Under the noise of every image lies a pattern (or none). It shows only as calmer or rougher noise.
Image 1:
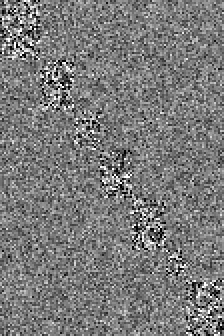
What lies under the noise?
blocks along the diagonal
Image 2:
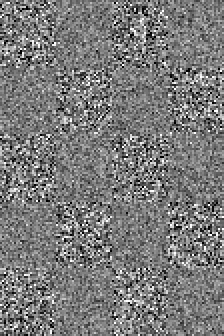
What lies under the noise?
a checkerboard
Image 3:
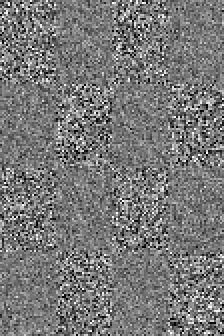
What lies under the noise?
a checkerboard
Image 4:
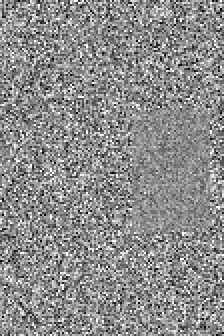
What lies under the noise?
one block
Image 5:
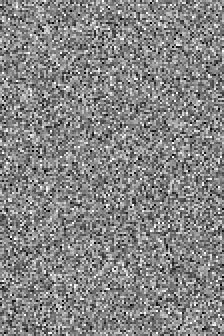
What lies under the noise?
only noise
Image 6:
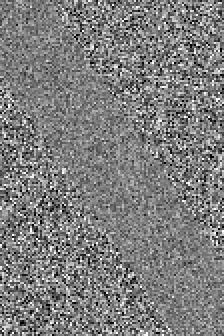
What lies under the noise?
a diagonal band
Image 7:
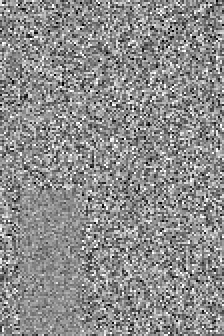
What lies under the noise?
one block
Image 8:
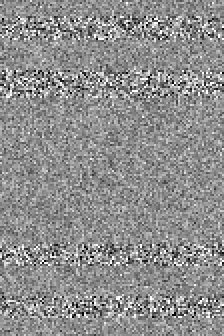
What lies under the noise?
bands of rows
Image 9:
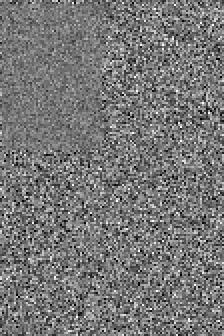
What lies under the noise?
one block
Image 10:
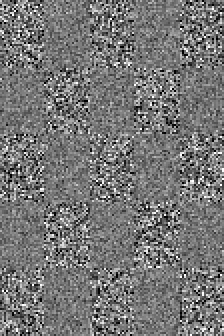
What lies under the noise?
a checkerboard
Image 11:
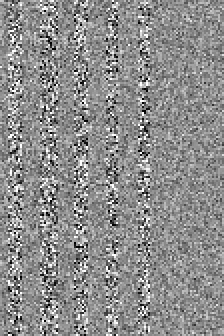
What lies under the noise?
bands of columns
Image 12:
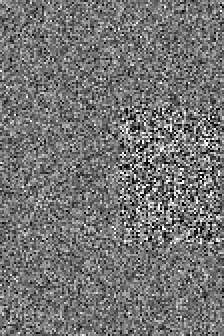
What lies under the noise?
one block
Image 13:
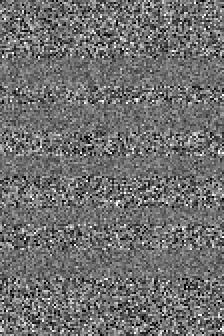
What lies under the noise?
bands of rows
